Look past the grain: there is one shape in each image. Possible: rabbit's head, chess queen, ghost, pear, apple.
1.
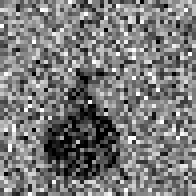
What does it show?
dark pear
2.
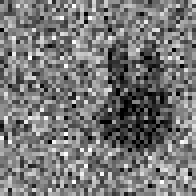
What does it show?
dark rabbit's head
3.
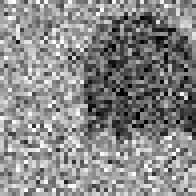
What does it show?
dark ghost
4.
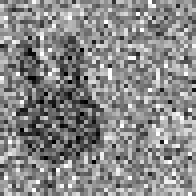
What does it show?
dark rabbit's head
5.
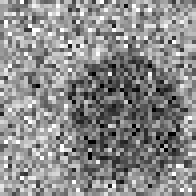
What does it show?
dark ghost
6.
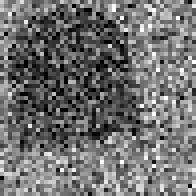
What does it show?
dark ghost
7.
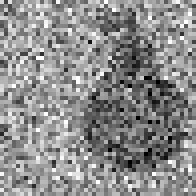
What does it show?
dark pear
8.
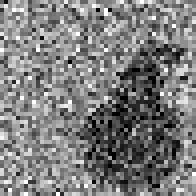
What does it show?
dark pear
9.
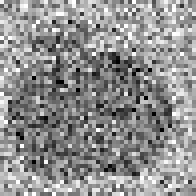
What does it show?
dark apple
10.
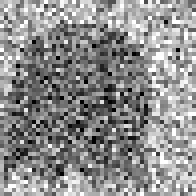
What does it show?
dark ghost
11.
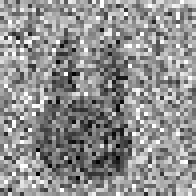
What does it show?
dark rabbit's head
